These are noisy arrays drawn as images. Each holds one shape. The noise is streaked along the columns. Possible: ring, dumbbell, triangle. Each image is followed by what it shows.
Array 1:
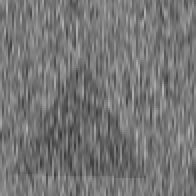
triangle
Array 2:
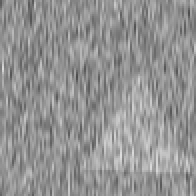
triangle
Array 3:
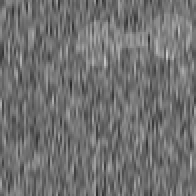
dumbbell
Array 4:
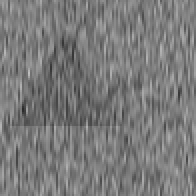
triangle
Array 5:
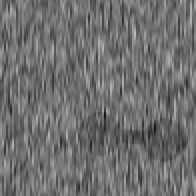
dumbbell
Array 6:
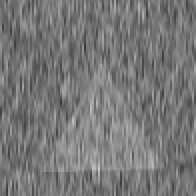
triangle
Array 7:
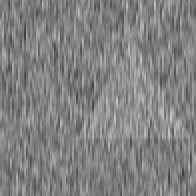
triangle
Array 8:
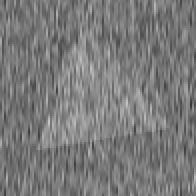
triangle
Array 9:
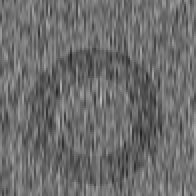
ring
